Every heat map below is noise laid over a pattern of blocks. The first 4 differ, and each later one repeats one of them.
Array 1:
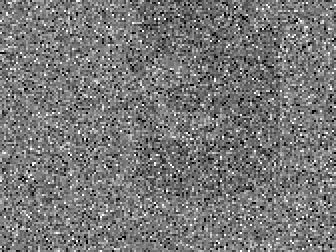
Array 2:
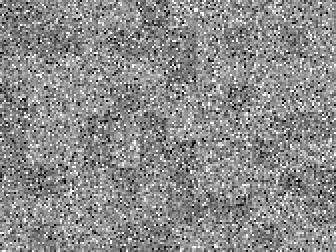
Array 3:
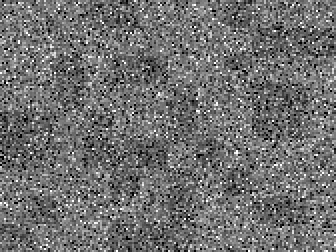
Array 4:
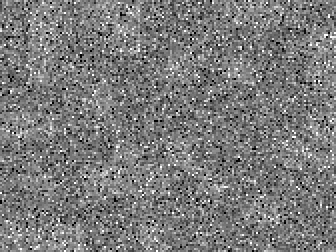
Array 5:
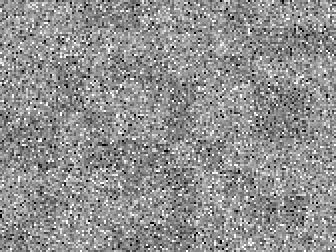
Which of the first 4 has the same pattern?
3
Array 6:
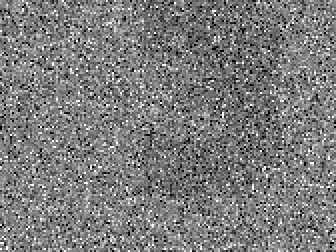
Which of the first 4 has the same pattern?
1
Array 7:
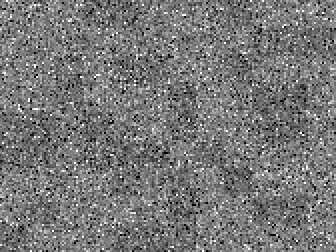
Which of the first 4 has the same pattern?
3
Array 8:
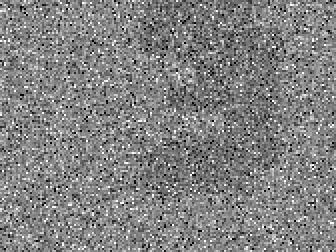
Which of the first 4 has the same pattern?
1
